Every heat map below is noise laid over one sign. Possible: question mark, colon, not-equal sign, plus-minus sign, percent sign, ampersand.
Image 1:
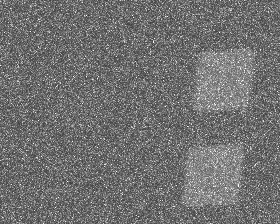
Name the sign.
colon
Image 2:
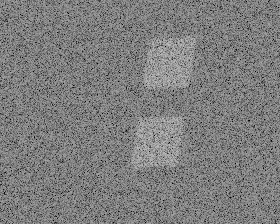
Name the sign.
colon
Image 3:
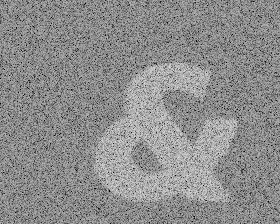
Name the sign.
ampersand
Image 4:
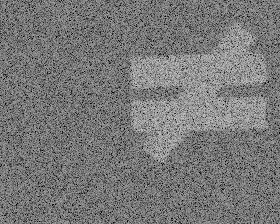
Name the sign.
not-equal sign
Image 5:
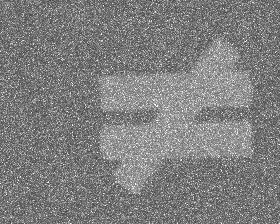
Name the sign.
not-equal sign
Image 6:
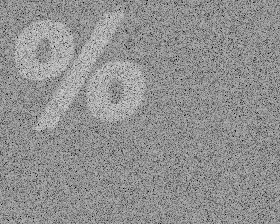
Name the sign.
percent sign
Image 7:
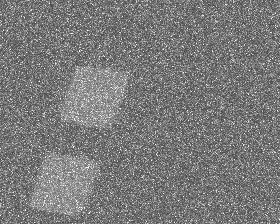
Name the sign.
colon
